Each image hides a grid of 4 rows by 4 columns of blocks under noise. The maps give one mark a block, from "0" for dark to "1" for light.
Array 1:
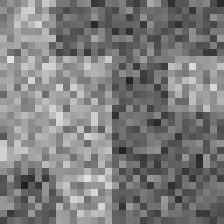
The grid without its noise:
1 0 0 0
1 1 0 1
1 1 0 0
0 1 0 0
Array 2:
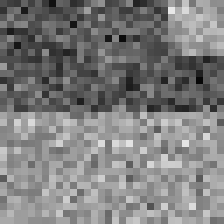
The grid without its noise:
0 0 0 1
0 0 0 0
1 1 1 1
1 1 1 1
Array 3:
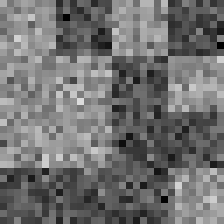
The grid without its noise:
1 0 1 0
1 1 0 1
1 1 0 0
0 0 0 1
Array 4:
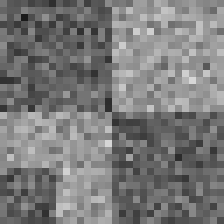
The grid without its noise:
0 0 1 1
0 0 1 1
1 1 0 0
0 1 0 0
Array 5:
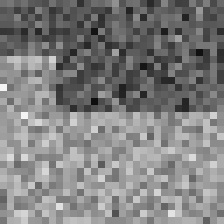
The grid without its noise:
0 0 0 0
1 0 0 0
1 1 1 1
1 1 1 1
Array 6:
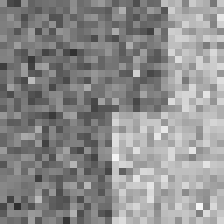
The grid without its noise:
0 0 0 1
0 0 0 1
0 0 1 1
0 0 1 1
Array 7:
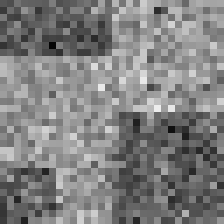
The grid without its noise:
0 0 1 1
1 1 1 1
1 1 0 0
0 1 0 0
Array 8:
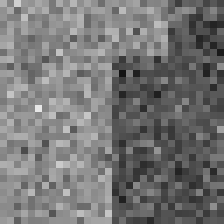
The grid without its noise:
1 1 1 0
1 1 0 0
1 1 0 0
1 1 0 0
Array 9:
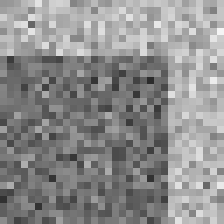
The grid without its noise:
1 1 1 1
0 0 0 1
0 0 0 1
0 0 0 1
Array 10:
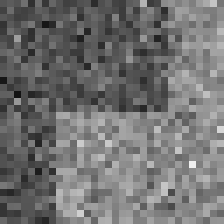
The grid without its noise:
0 0 0 1
0 0 0 1
0 1 1 1
0 1 1 1
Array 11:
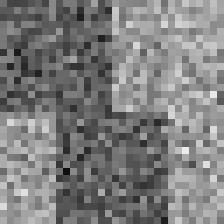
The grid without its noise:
0 0 1 1
0 0 1 1
1 0 0 1
1 0 0 1
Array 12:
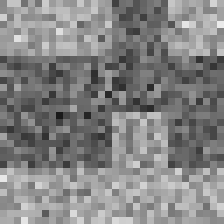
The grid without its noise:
1 1 0 1
0 0 0 0
0 0 1 0
1 1 1 1
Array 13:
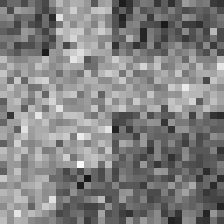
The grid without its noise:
0 1 0 0
1 1 1 1
1 1 0 0
1 0 0 0
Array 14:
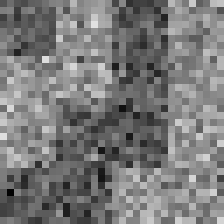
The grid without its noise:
0 1 0 1
1 1 0 1
1 0 0 1
0 0 1 1
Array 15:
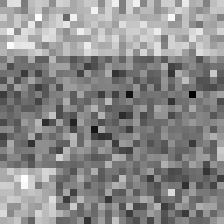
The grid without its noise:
1 1 1 1
0 0 0 0
0 0 0 0
1 0 0 0
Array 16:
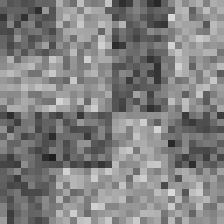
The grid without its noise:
0 1 0 1
1 1 0 1
0 0 1 0
0 1 1 1
